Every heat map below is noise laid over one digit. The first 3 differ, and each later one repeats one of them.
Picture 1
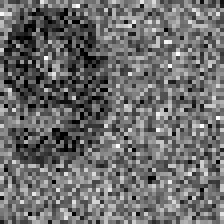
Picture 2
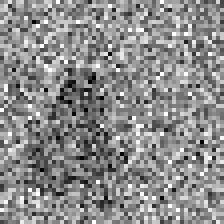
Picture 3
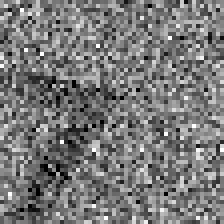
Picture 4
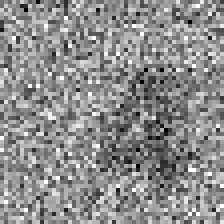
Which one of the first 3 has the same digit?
2
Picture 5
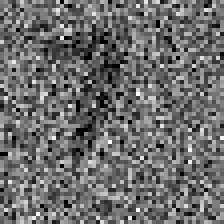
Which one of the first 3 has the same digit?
3
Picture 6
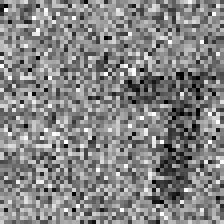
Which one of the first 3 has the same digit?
3
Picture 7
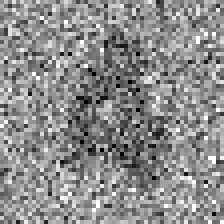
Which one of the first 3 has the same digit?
2
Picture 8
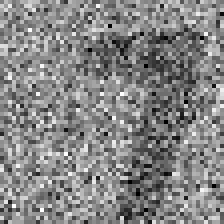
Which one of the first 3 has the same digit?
3
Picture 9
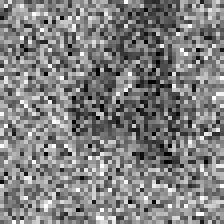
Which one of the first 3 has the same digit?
2
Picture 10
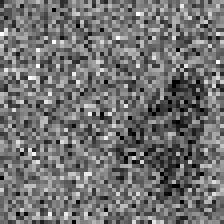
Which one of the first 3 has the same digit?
2
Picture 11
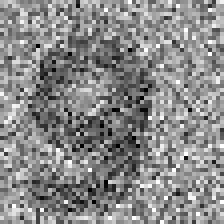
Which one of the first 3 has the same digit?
1
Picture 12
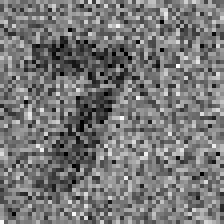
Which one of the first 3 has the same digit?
3
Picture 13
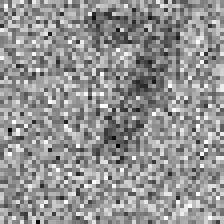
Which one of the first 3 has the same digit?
3
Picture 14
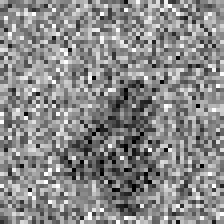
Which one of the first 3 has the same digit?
2
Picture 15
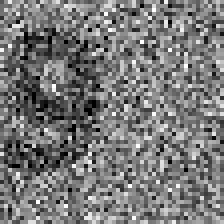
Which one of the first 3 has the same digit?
1
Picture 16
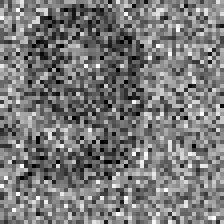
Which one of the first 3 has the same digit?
1
